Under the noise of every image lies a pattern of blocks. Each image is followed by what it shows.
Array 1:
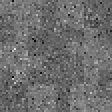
the same after a half turn
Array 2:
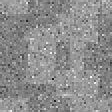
top and bottom mirror each other
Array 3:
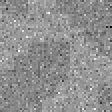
mirrored about the diagonal from the bottom left
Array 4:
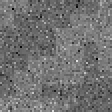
mirrored about the diagonal from the top left
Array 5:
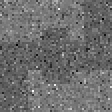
the same after a half turn
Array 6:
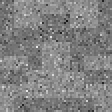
left and right mirror each other
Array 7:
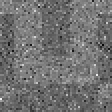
left and right mirror each other
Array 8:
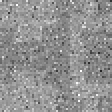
top and bottom mirror each other
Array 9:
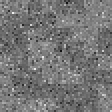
mirrored about the diagonal from the bottom left
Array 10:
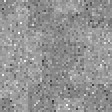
top and bottom mirror each other
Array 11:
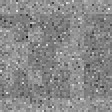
top and bottom mirror each other
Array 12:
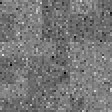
no symmetry
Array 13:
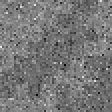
mirrored about the diagonal from the top left
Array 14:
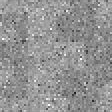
top and bottom mirror each other
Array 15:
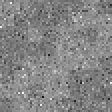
mirrored about the diagonal from the top left
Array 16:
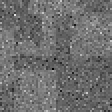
mirrored about the diagonal from the top left
